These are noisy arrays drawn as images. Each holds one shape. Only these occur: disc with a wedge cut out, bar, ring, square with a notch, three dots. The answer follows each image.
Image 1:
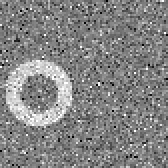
ring
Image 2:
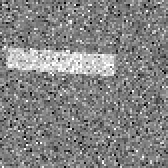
bar
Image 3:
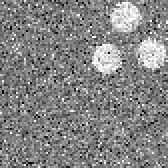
three dots
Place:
top right
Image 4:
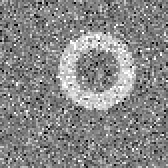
ring
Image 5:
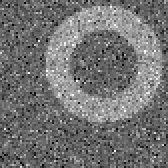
ring
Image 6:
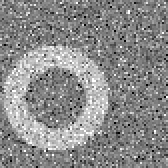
ring
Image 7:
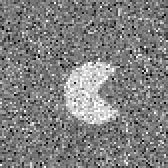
disc with a wedge cut out
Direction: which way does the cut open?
right
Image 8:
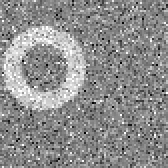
ring
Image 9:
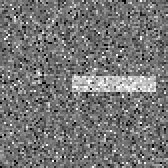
bar
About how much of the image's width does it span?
half
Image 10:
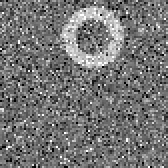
ring
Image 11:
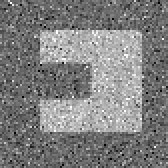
square with a notch
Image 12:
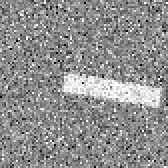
bar
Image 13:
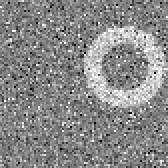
ring
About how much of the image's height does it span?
half
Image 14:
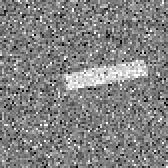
bar
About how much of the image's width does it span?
half
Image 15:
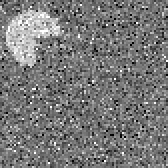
disc with a wedge cut out
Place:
top left
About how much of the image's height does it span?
a third
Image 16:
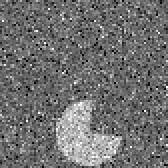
disc with a wedge cut out
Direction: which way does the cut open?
up and right
